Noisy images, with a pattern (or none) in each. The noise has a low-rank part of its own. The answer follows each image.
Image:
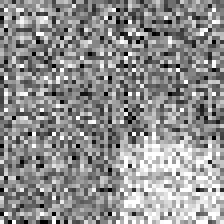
one block
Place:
bottom right
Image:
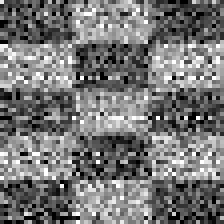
a checkerboard
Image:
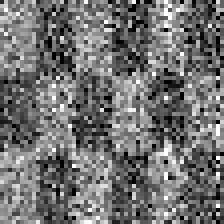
a checkerboard
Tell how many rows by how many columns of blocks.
3 by 6
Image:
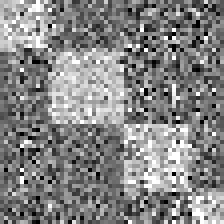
blocks along the diagonal
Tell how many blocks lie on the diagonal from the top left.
4
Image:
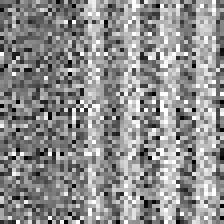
bands of columns
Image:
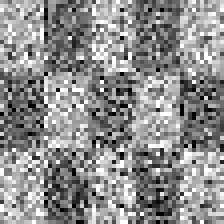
a checkerboard
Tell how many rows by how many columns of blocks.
3 by 5
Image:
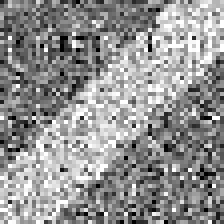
a diagonal band
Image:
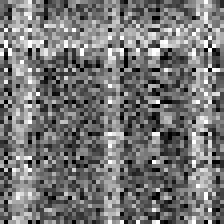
bands of rows crossing bands of columns
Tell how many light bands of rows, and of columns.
1 and 3
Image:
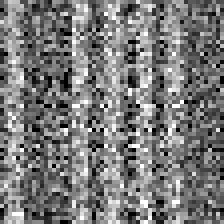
bands of columns
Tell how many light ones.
5
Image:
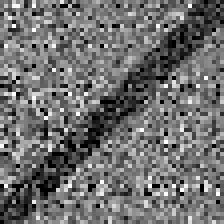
a diagonal band
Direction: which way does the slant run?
bottom left to top right
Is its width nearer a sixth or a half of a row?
a sixth
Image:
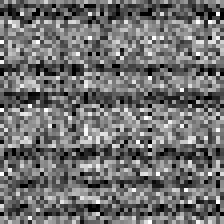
bands of rows
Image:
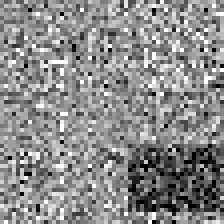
one block
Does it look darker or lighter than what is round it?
darker
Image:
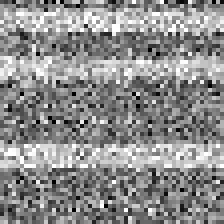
bands of rows
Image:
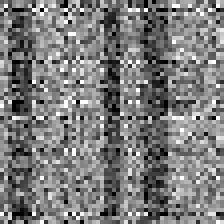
bands of columns
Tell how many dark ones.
3
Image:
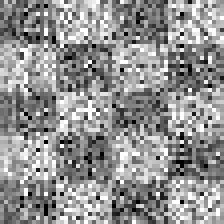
a checkerboard
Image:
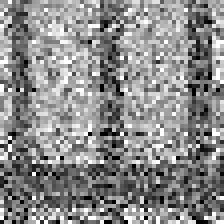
bands of rows crossing bands of columns
